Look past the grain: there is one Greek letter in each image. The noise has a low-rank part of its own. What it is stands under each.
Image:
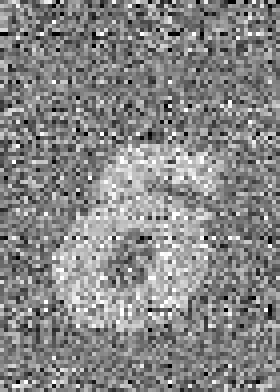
delta
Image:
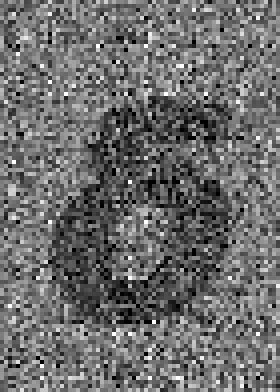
delta
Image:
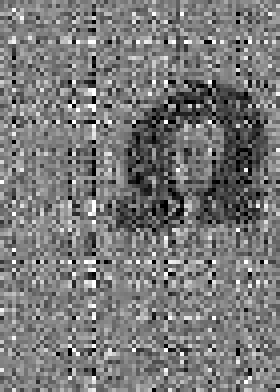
omega
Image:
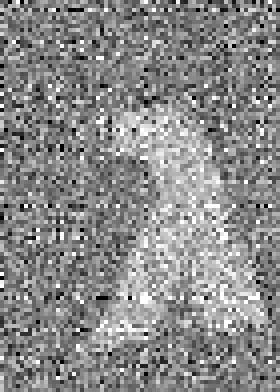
lambda
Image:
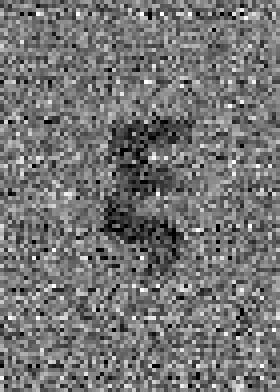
xi
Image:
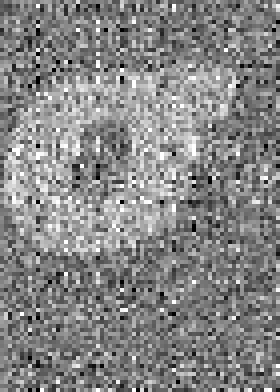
sigma
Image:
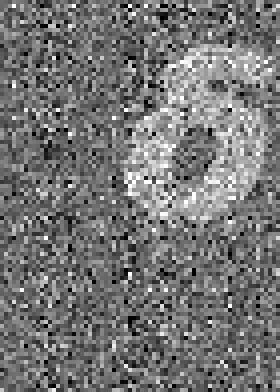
delta
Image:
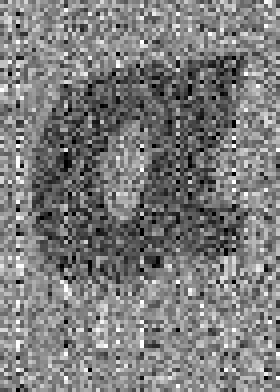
alpha
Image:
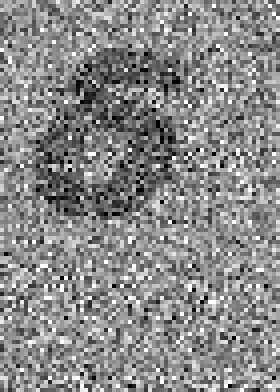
delta
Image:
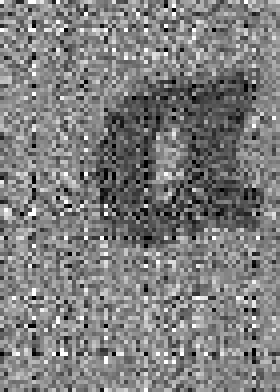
alpha
